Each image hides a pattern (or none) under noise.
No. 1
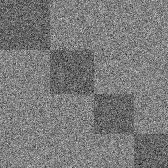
blocks along the diagonal
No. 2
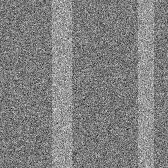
bands of columns
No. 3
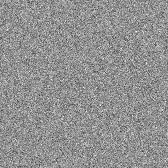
only noise
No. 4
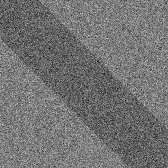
a diagonal band
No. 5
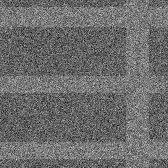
bands of rows crossing bands of columns
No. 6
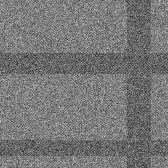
bands of rows crossing bands of columns
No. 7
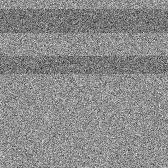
bands of rows
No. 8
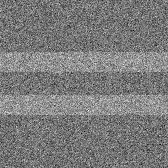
bands of rows
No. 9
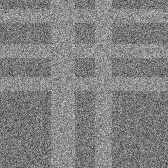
bands of rows crossing bands of columns
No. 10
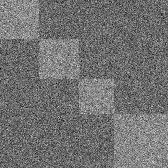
blocks along the diagonal
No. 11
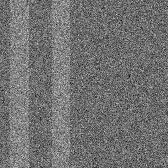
bands of columns
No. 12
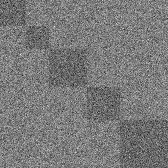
blocks along the diagonal
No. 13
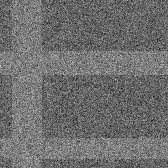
bands of rows crossing bands of columns
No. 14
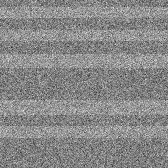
bands of rows
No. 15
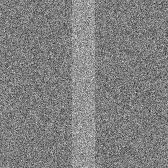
one band of columns
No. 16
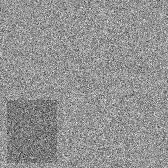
one block
